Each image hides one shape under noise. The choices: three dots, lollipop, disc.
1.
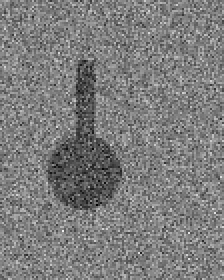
dark lollipop
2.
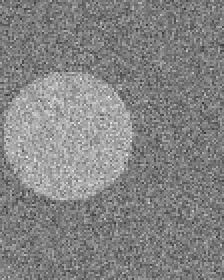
light disc
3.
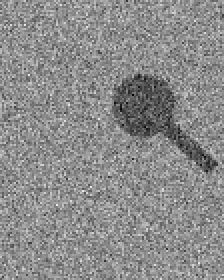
dark lollipop
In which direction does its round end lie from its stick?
up and left
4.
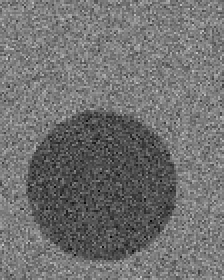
dark disc
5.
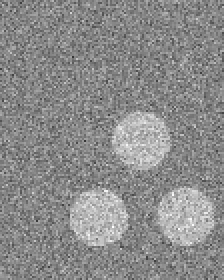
light three dots
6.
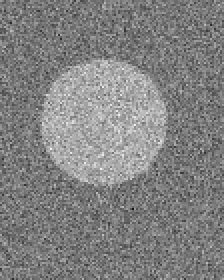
light disc
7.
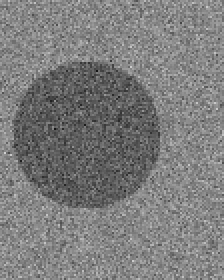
dark disc
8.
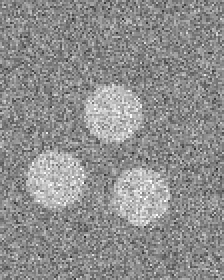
light three dots
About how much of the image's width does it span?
two thirds
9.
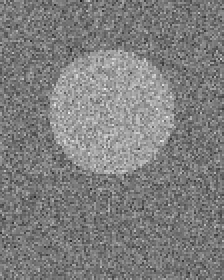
light disc
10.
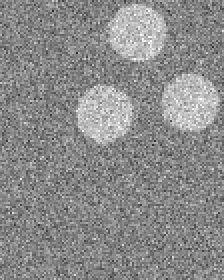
light three dots
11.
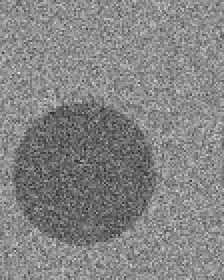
dark disc
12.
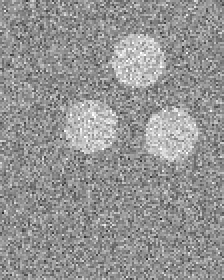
light three dots
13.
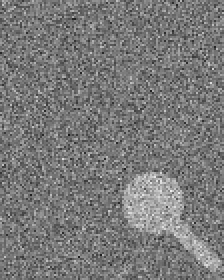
light lollipop, bottom right
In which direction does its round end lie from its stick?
up and left
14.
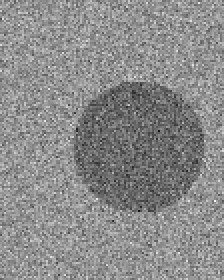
dark disc
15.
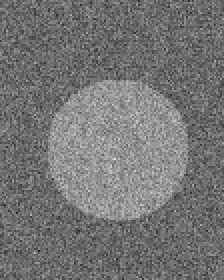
light disc
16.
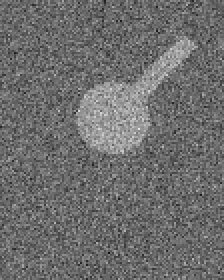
light lollipop
